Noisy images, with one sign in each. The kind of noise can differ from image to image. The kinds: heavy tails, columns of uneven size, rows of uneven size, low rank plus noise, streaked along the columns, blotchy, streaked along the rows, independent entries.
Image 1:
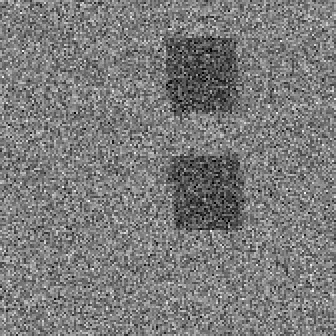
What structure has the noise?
independent entries
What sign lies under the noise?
colon
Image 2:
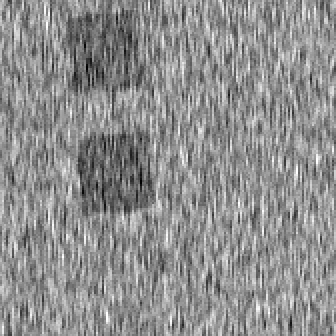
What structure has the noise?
streaked along the columns
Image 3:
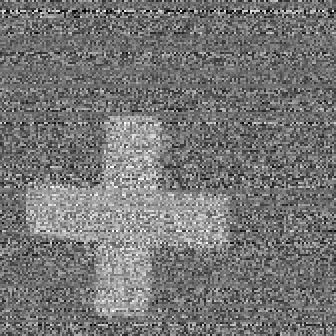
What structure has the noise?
rows of uneven size
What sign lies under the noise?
plus sign
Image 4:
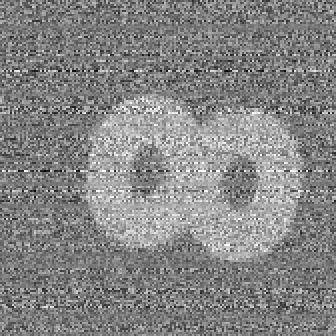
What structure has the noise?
rows of uneven size
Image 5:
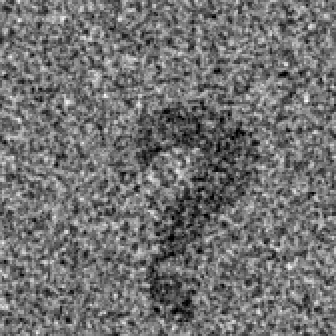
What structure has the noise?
blotchy
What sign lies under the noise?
question mark
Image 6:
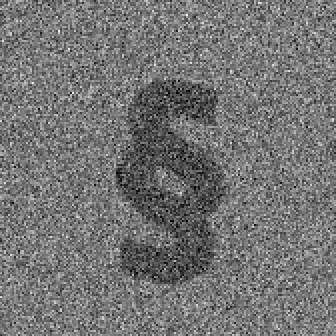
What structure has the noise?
independent entries
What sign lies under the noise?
section sign
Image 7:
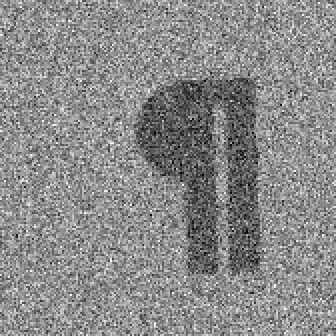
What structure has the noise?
independent entries
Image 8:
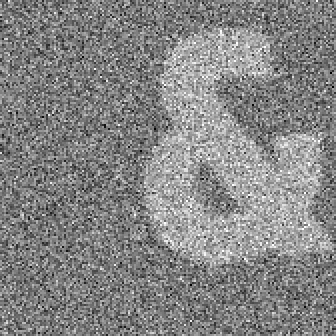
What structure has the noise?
independent entries
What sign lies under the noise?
ampersand
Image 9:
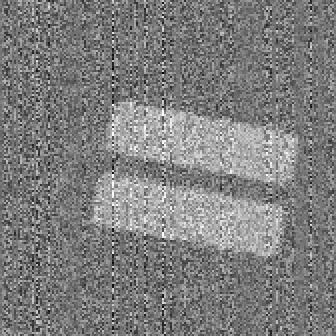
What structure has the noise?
columns of uneven size
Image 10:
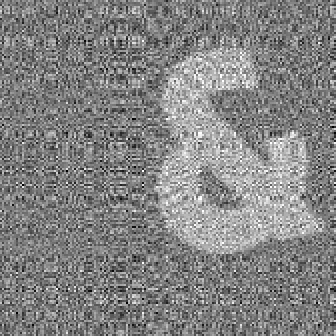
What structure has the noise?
low rank plus noise
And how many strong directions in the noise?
two
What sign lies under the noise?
ampersand
